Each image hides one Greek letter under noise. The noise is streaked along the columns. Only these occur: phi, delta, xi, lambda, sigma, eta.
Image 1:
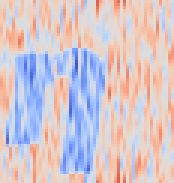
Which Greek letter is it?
eta
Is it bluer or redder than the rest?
bluer
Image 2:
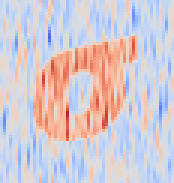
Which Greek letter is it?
sigma
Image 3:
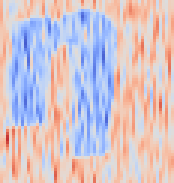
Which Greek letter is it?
eta
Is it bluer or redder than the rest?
bluer
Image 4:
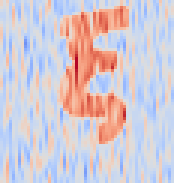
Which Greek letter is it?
xi
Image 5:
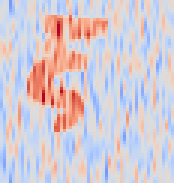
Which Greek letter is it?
xi
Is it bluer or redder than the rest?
redder
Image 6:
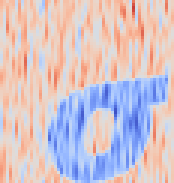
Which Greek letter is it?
sigma
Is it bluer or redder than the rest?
bluer
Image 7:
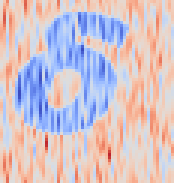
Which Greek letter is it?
delta
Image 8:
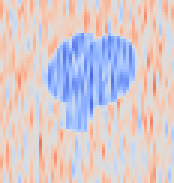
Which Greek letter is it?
phi
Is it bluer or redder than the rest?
bluer
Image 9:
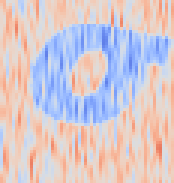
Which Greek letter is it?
sigma
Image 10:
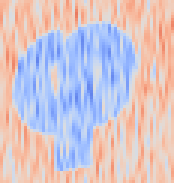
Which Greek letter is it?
phi
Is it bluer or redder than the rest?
bluer
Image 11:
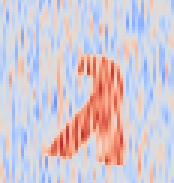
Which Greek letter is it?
lambda
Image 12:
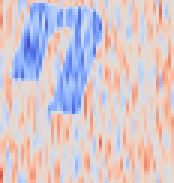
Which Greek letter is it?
eta
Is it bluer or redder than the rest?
bluer
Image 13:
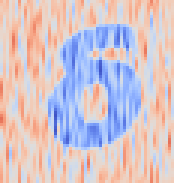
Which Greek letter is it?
delta
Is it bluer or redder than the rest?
bluer
